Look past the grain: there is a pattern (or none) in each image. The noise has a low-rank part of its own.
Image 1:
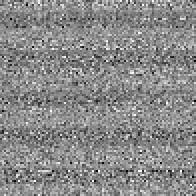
horizontal stripes
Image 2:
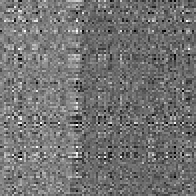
a sharp edge
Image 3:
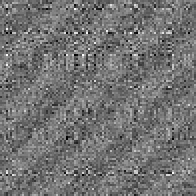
diagonal stripes
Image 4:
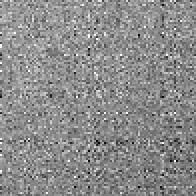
a smooth slope
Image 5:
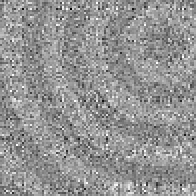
rings round one point
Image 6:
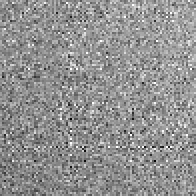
a smooth slope
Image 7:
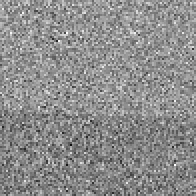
a sharp edge
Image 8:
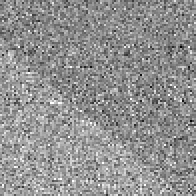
a sharp edge
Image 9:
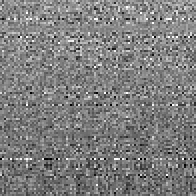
a smooth slope
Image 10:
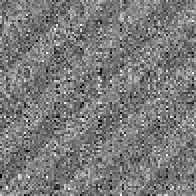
diagonal stripes
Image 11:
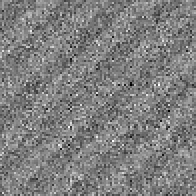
diagonal stripes
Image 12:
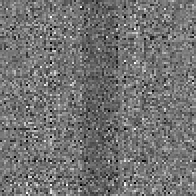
one vertical stripe
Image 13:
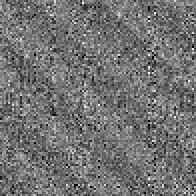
diagonal stripes
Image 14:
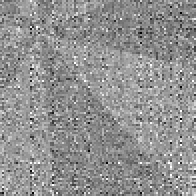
spokes from one point
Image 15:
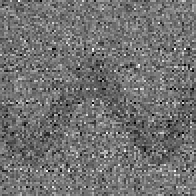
a wavy band
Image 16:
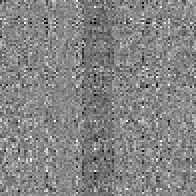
one vertical stripe
